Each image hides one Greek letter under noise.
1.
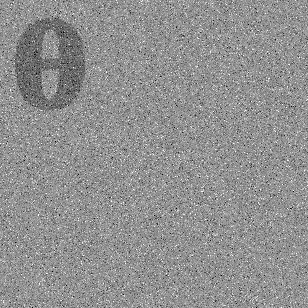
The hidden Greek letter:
theta
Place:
top left
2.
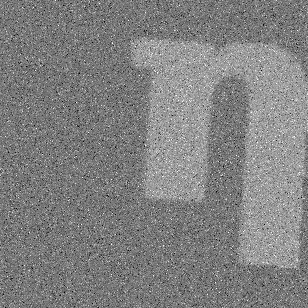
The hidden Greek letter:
eta
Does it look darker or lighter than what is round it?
lighter
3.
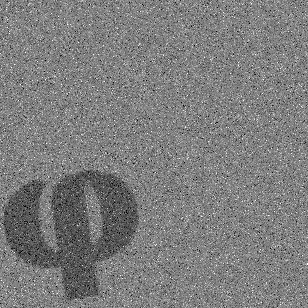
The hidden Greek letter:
phi
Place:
bottom left
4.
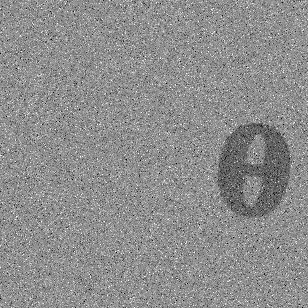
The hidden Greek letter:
theta
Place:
middle right
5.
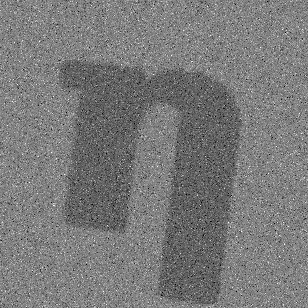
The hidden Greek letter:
eta
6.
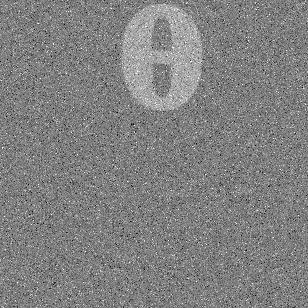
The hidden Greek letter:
theta
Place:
top middle
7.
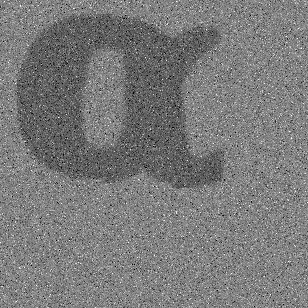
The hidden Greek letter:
alpha
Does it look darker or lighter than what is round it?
darker
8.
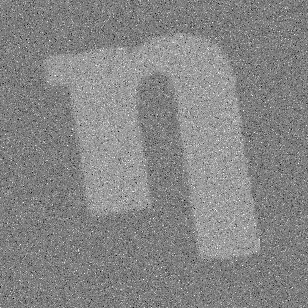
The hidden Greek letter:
eta
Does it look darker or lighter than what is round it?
lighter
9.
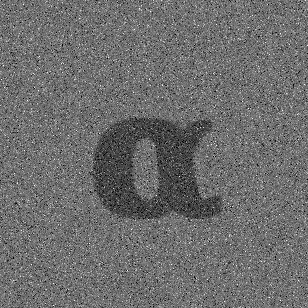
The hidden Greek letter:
alpha
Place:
centre
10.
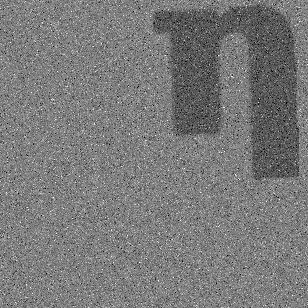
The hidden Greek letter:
eta
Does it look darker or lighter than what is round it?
darker
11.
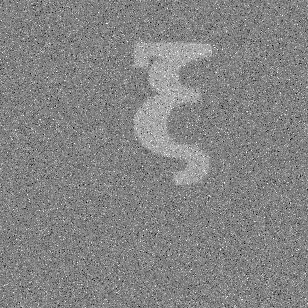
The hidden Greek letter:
xi
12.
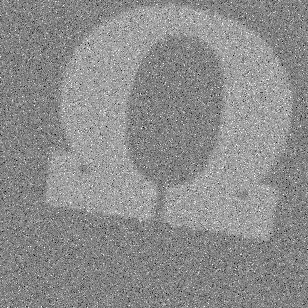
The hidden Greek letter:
omega
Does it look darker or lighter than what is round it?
lighter
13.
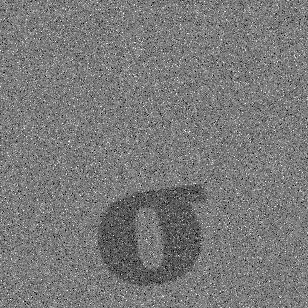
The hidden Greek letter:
sigma
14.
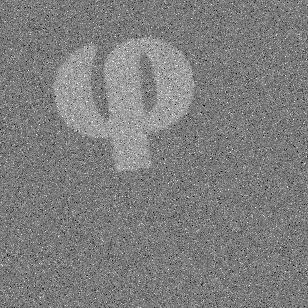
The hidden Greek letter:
phi
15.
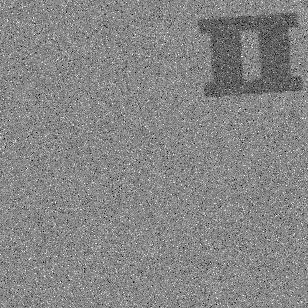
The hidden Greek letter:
pi
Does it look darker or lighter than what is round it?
darker
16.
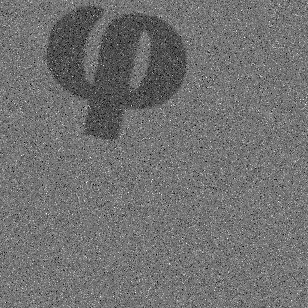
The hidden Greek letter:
phi
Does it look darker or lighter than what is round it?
darker
